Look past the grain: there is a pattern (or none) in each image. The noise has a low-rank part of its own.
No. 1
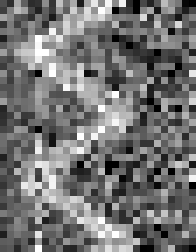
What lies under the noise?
a wavy band
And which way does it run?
top to bottom
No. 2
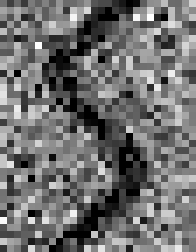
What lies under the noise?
a wavy band
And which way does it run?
top to bottom
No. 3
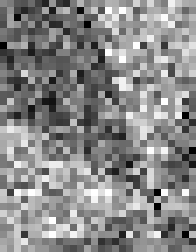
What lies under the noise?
spokes from one point
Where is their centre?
bottom right
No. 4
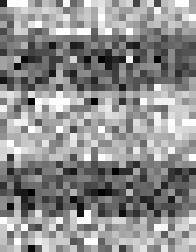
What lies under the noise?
horizontal stripes
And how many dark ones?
2
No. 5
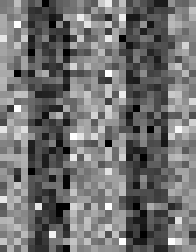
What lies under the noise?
vertical stripes
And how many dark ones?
2
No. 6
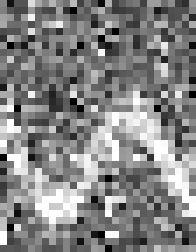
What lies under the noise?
a wavy band
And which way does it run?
left to right
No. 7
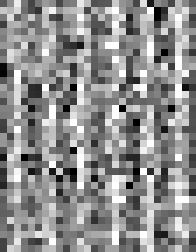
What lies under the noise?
vertical stripes
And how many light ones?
6
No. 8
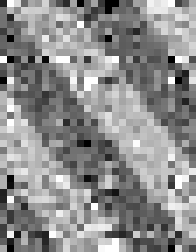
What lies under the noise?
diagonal stripes
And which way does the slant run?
top left to bottom right
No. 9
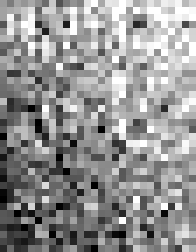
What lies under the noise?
a smooth slope
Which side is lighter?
top right
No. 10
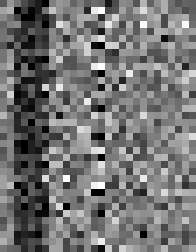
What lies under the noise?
one vertical stripe
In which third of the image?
left
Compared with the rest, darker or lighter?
darker
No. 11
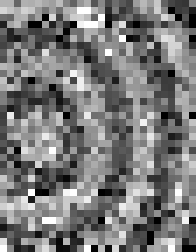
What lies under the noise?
rings round one point
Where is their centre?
middle left
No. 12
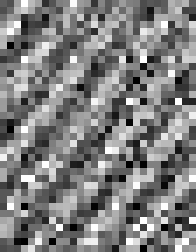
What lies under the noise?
diagonal stripes
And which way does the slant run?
bottom left to top right
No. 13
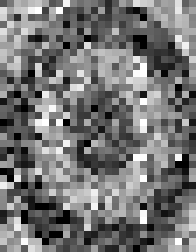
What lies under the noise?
rings round one point
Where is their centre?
centre
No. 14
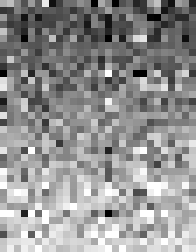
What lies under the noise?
a smooth slope
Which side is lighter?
bottom
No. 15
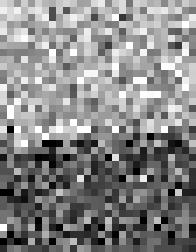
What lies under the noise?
a sharp edge
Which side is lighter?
top
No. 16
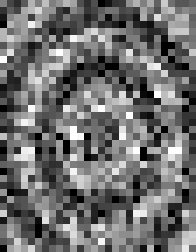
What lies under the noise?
rings round one point
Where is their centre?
centre
